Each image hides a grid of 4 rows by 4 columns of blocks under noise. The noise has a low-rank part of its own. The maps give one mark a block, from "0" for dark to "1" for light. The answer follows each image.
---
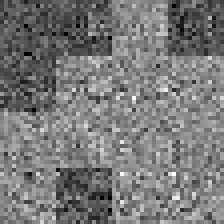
0010
0111
1111
1011
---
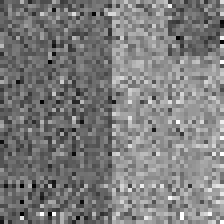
0010
0011
0011
0011
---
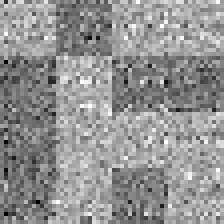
1011
0100
0111
0101
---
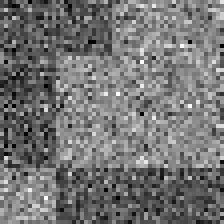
0011
0111
0111
1000
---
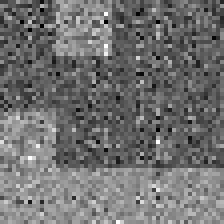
0100
0000
1000
1111
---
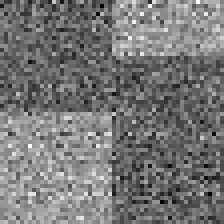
0011
0000
1100
1100
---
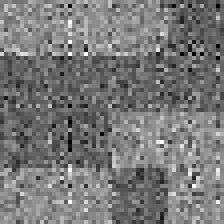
1110
0000
0011
1101
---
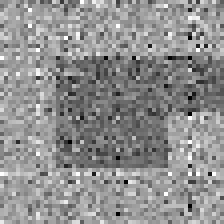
1111
1000
1001
1111
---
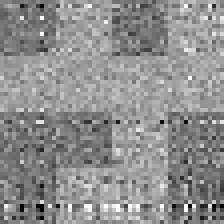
0101
1111
0010
0110
